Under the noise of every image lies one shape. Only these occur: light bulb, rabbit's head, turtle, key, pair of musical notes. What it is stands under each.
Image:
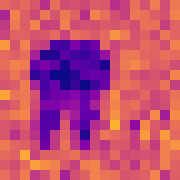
rabbit's head
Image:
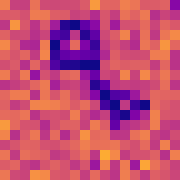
key
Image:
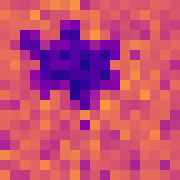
turtle
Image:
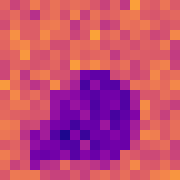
light bulb
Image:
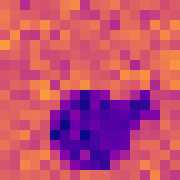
light bulb
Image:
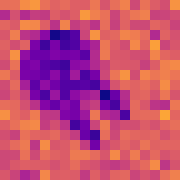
rabbit's head
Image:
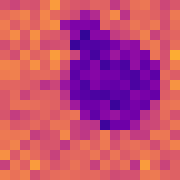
light bulb
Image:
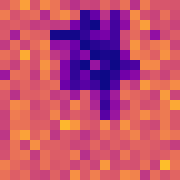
turtle
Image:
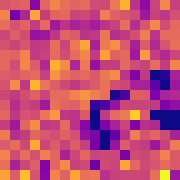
pair of musical notes
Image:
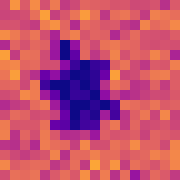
turtle
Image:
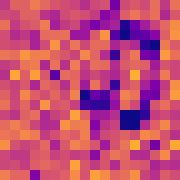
pair of musical notes
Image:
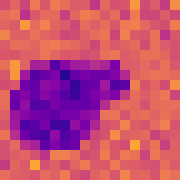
light bulb
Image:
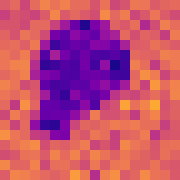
light bulb
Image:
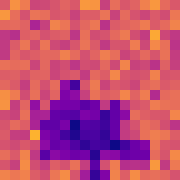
turtle
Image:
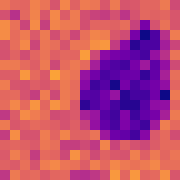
light bulb
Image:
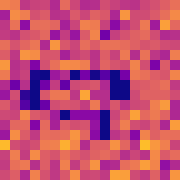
pair of musical notes
